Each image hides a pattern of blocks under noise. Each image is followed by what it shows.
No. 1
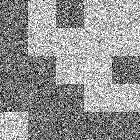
mirrored about the diagonal from the bottom left
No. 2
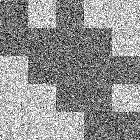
mirrored about the diagonal from the bottom left
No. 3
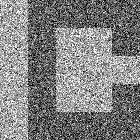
top and bottom mirror each other
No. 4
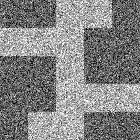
the same after a half turn
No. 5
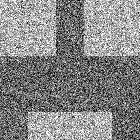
left and right mirror each other
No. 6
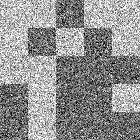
no symmetry
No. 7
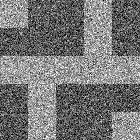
the same after a half turn
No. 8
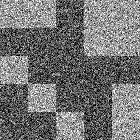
mirrored about the diagonal from the bottom left
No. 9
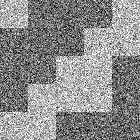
mirrored about the diagonal from the top left
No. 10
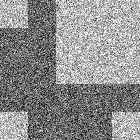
mirrored about the diagonal from the bottom left
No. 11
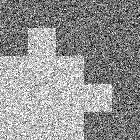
mirrored about the diagonal from the bottom left
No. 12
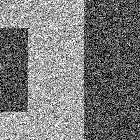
top and bottom mirror each other
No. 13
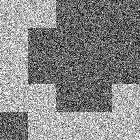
mirrored about the diagonal from the bottom left
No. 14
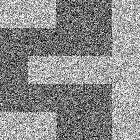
top and bottom mirror each other
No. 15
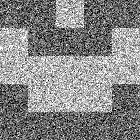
left and right mirror each other
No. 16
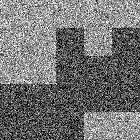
no symmetry
